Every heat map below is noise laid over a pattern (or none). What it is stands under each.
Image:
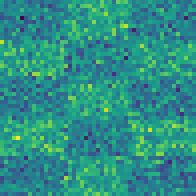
a checkerboard
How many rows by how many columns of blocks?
5 by 3
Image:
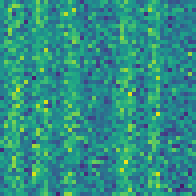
bands of columns
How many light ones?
5
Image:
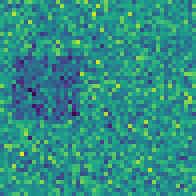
one block
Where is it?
middle left
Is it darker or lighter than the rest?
darker
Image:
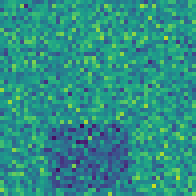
one block
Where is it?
bottom middle
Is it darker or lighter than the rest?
darker
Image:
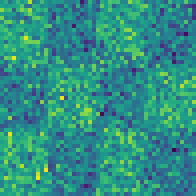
a checkerboard
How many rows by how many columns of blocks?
3 by 4
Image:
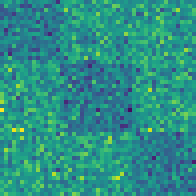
blocks along the diagonal
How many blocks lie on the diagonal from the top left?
3
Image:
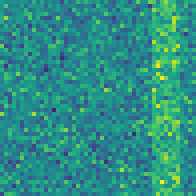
one band of columns
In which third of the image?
right
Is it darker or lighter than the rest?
lighter
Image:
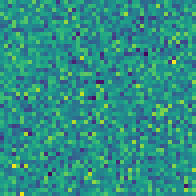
only noise
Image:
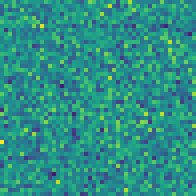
only noise
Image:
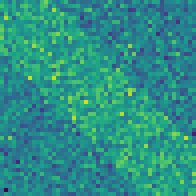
a diagonal band
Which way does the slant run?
top left to bottom right
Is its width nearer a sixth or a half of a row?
a half
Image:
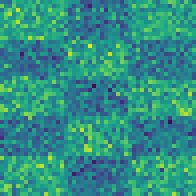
a checkerboard
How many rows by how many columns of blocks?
5 by 3
